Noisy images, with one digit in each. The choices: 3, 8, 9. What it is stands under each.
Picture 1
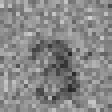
3
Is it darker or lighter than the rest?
darker
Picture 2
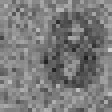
8
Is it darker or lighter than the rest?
darker
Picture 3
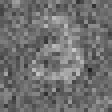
3
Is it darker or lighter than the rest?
lighter
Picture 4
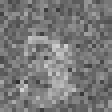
3
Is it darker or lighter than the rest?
lighter
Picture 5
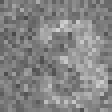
3
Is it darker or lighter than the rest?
lighter
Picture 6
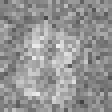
8
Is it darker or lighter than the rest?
lighter
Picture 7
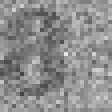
8
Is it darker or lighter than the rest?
darker
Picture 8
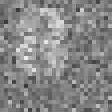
8
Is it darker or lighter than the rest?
lighter
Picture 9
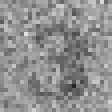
3
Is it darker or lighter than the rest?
darker
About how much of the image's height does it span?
two thirds
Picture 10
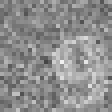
9
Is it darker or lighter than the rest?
lighter
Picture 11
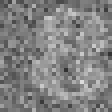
8
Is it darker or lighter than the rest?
lighter
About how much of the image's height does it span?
nearly all
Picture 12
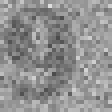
9
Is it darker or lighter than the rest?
darker
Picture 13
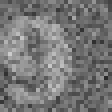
9
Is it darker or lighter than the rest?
lighter
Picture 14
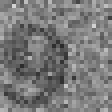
9
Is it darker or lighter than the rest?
darker
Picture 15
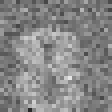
8
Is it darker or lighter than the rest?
lighter
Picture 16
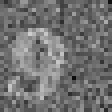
9
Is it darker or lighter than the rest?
lighter
